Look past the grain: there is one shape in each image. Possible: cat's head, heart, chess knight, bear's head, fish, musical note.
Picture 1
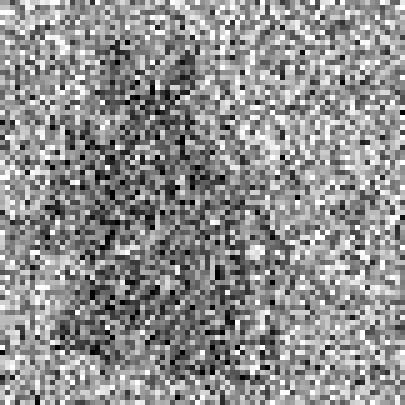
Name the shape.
chess knight
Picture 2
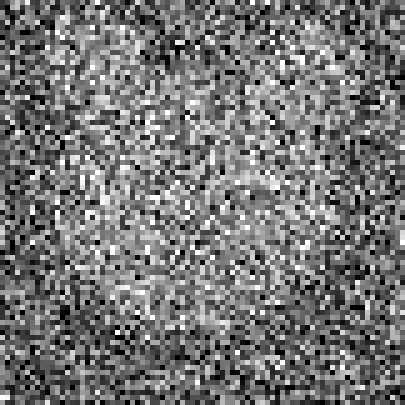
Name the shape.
bear's head
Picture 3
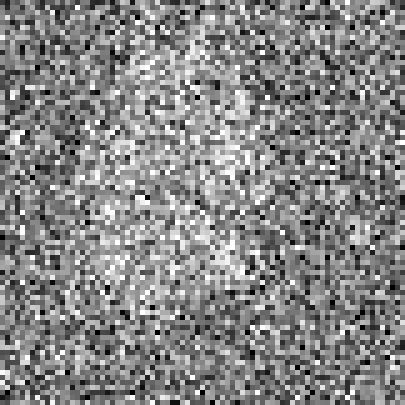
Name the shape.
chess knight
